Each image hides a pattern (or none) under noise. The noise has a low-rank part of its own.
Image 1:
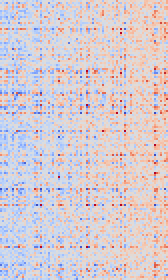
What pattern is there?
a smooth slope
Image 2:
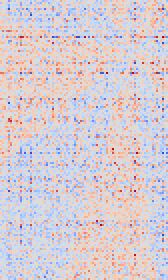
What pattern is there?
spokes from one point
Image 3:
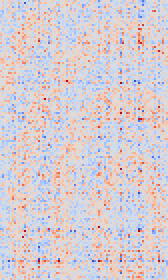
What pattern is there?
rings round one point
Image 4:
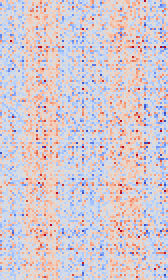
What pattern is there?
vertical stripes
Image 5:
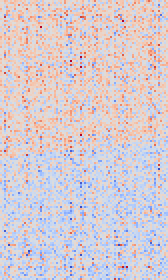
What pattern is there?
a sharp edge
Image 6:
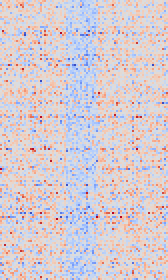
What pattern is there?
one vertical stripe
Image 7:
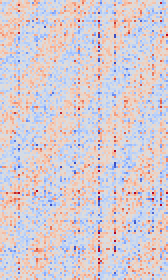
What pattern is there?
diagonal stripes
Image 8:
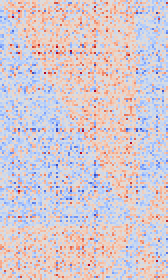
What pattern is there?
spokes from one point
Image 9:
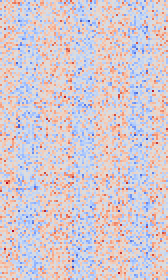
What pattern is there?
vertical stripes
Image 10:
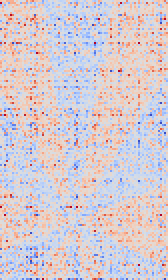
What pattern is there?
spokes from one point
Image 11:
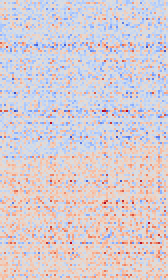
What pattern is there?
a sharp edge
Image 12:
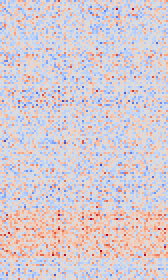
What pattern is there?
one horizontal stripe
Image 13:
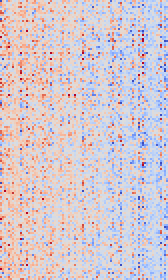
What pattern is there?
a smooth slope
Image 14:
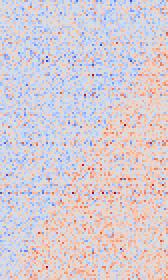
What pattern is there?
a sharp edge
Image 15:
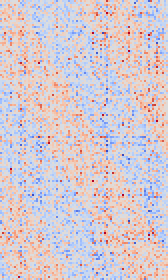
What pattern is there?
diagonal stripes
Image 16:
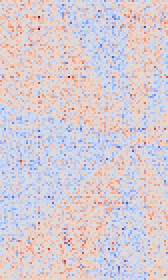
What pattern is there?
spokes from one point
